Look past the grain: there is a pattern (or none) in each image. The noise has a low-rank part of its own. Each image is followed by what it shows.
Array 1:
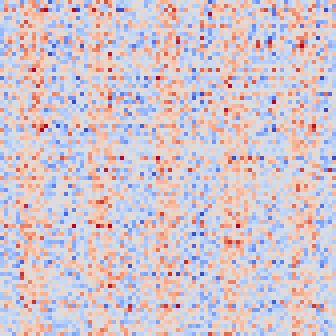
vertical stripes
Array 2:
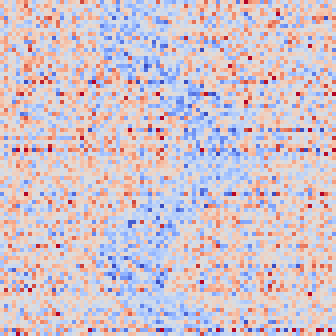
a wavy band
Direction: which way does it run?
top to bottom
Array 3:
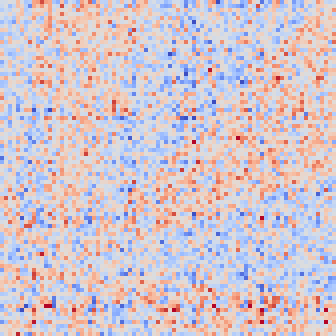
spokes from one point
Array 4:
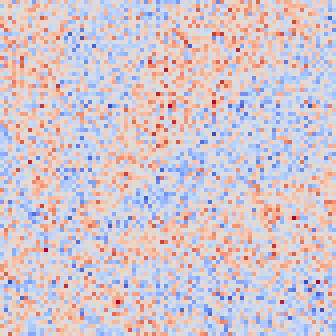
spokes from one point
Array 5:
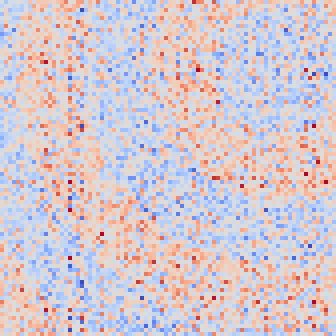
rings round one point
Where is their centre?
top right
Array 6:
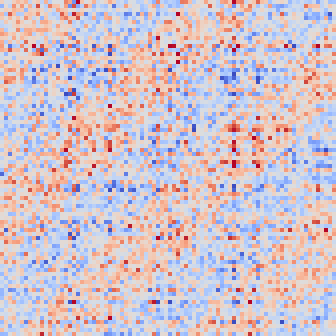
diagonal stripes
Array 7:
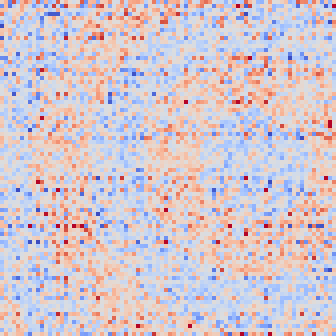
rings round one point
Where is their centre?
middle right
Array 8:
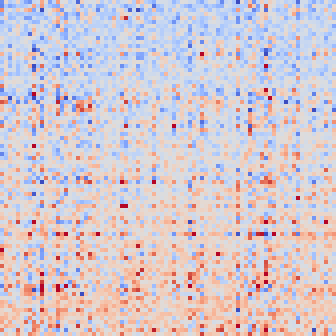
a smooth slope
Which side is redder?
bottom
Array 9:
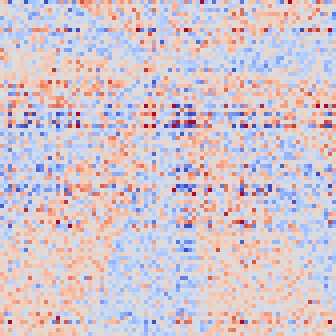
spokes from one point
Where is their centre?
top middle
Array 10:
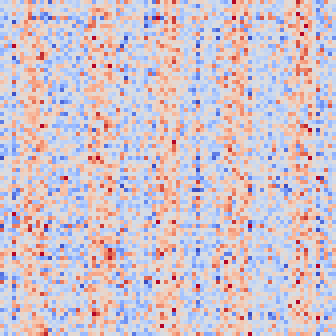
vertical stripes
